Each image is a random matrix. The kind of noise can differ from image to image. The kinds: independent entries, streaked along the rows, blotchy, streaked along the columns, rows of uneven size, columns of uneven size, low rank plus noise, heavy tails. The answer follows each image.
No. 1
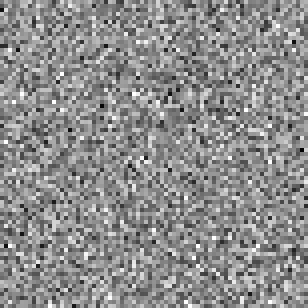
independent entries
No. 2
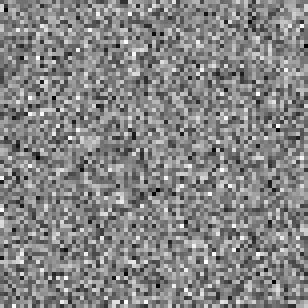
independent entries
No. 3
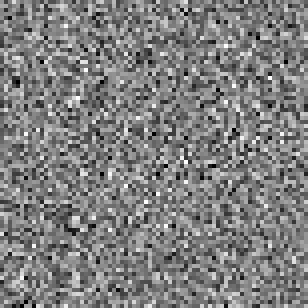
low rank plus noise
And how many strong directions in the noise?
five to eight
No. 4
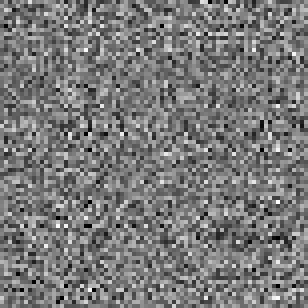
low rank plus noise
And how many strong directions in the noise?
five to eight
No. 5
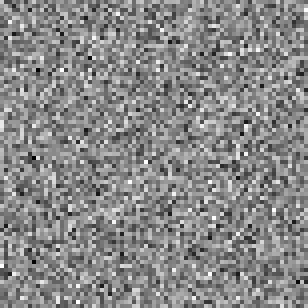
independent entries
